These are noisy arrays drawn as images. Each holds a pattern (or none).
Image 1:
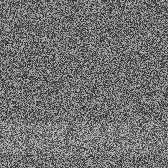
one band of rows
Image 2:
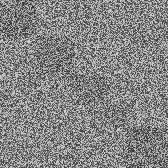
blocks along the diagonal
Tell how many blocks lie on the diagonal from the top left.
5
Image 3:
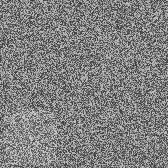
one block
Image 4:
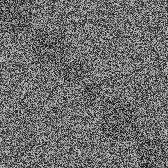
blocks along the diagonal
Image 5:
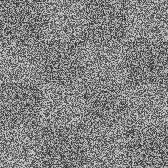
a checkerboard
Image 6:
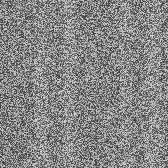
bands of columns
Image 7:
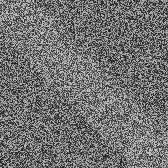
a diagonal band
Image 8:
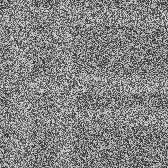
bands of rows crossing bands of columns
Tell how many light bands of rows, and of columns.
3 and 2
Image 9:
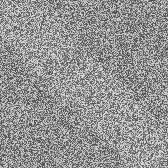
a diagonal band
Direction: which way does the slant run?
top left to bottom right
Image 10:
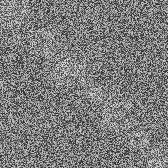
blocks along the diagonal
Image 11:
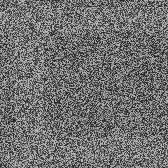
bands of rows crossing bands of columns
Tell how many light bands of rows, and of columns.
2 and 1
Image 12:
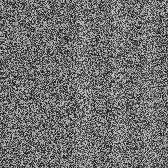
bands of columns
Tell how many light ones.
3
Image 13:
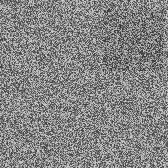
one block
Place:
top right
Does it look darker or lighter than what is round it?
darker
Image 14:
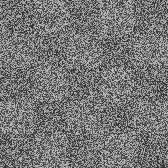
a checkerboard
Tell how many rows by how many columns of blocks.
5 by 5
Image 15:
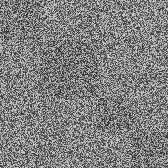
blocks along the diagonal
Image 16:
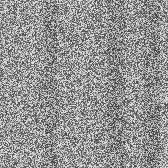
bands of columns
